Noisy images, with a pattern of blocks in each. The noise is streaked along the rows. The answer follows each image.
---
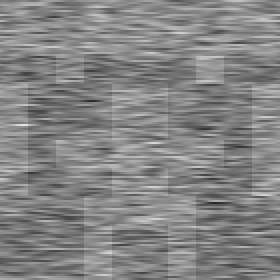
left and right mirror each other
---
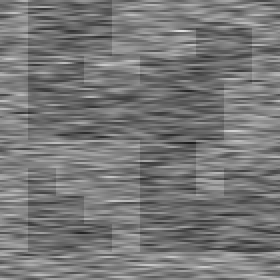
mirrored about the diagonal from the bottom left
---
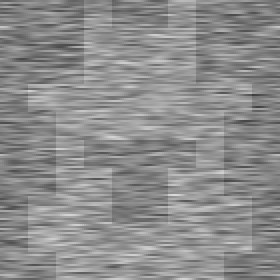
left and right mirror each other
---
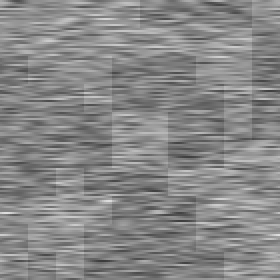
mirrored about the diagonal from the bottom left
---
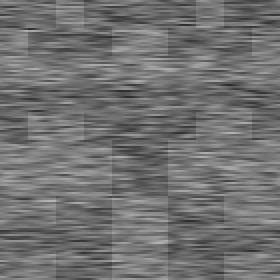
left and right mirror each other
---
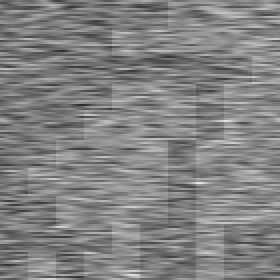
no symmetry
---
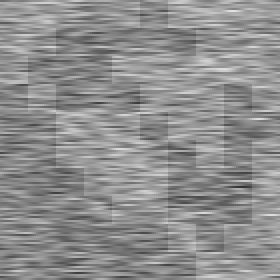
mirrored about the diagonal from the bottom left
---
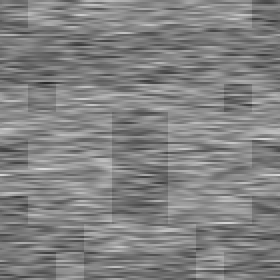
left and right mirror each other
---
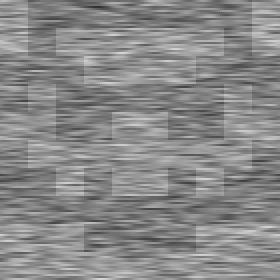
left and right mirror each other
